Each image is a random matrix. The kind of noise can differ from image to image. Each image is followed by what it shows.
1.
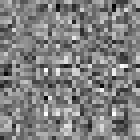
low rank plus noise
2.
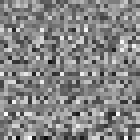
rows of uneven size
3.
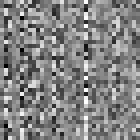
columns of uneven size
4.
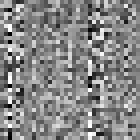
columns of uneven size
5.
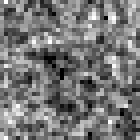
blotchy
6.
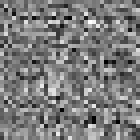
low rank plus noise
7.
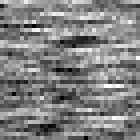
streaked along the rows
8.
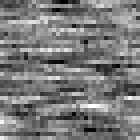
streaked along the rows
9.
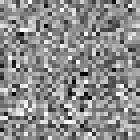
low rank plus noise
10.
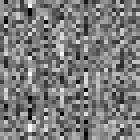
columns of uneven size
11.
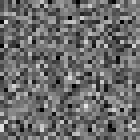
low rank plus noise
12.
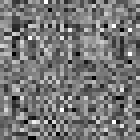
low rank plus noise
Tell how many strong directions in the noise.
two
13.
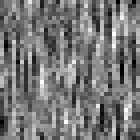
streaked along the columns
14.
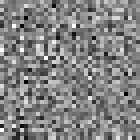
low rank plus noise
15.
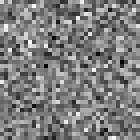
independent entries
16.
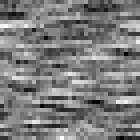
streaked along the rows
